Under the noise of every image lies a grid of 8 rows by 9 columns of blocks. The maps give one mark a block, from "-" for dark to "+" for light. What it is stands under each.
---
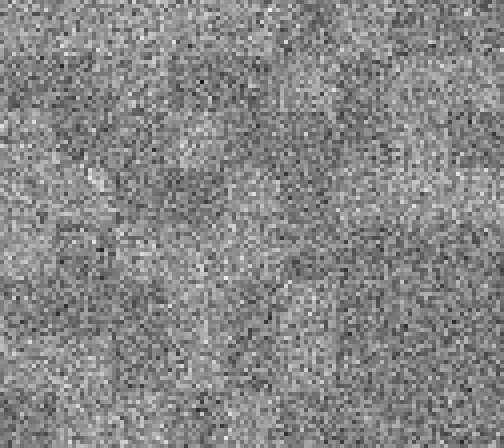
+ + + + + - + - -
- - + - - + - + +
+ - - + - - - + -
+ + - - + - + + +
+ - + + + - - - -
- - - + - + - - -
+ + - + - + - - -
- + + - + - - - -
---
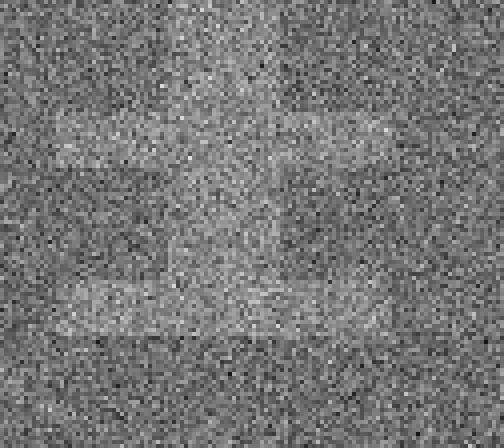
- - - + + - - - -
- - - + + - - - -
- + + + + + + - -
- - - + + - - - -
- - - + + - - - -
- + + + + + + - -
- - - - - - - - -
- - - - - - - - -
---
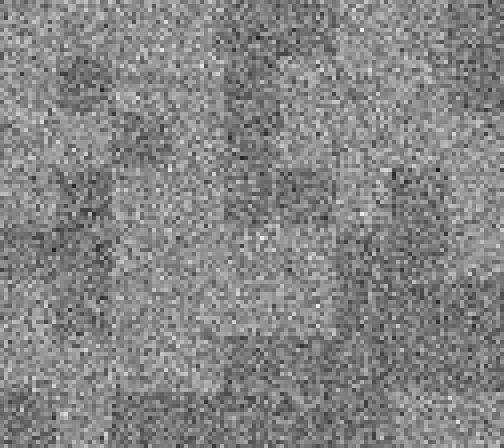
+ + + + - - + + -
+ - + + - + + + -
+ + - + - + + + +
+ - + + - - + - +
- - + + + + - - +
+ - + + + + - - -
+ + + + - - - - -
- + - - - - - + +
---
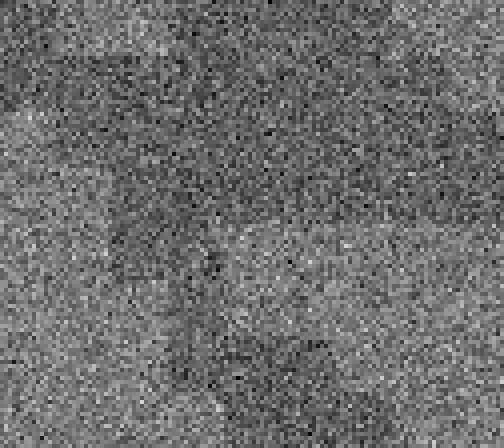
- + + - - - - + +
- - - - - - - - +
+ - - - - - - - -
+ + - - - - - - -
+ + - - + + + + +
+ + + - + + + + +
+ + + - - - + + +
+ + + + - - - + +
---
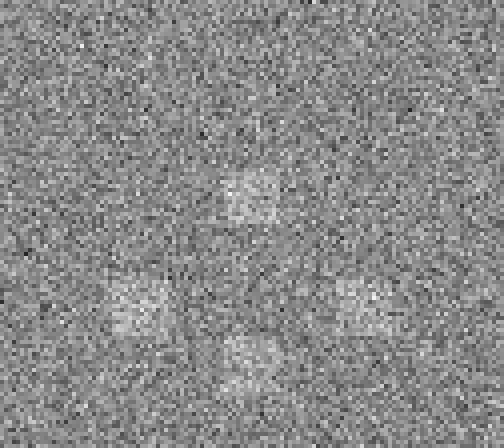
- - - - - - - - -
- - - - - - - - -
- - - - - - - - -
- - - - + - - - -
- - - - - - - - -
- - + - - - + - -
- - - - + - - - -
- - - - - - - - -
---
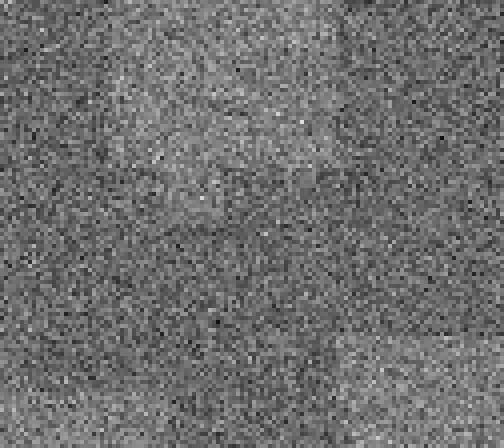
- - + + + + - - -
- - + + + + - - -
- - + + + + - - -
- - - + - - - - -
- - - - - - - - -
- - - - - - - - -
- - - - - - + + +
+ + + - - - + + +
